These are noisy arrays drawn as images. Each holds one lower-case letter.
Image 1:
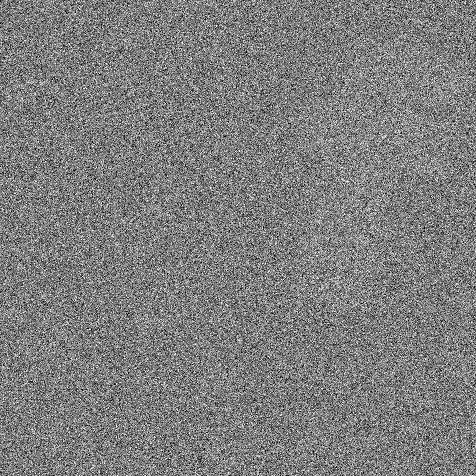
f
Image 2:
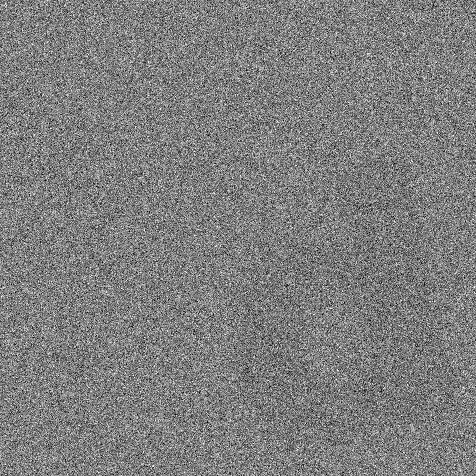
d
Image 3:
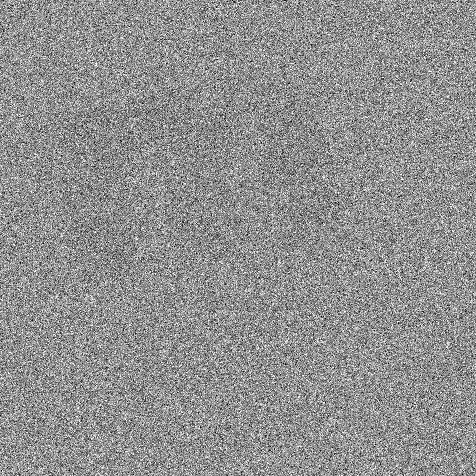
m
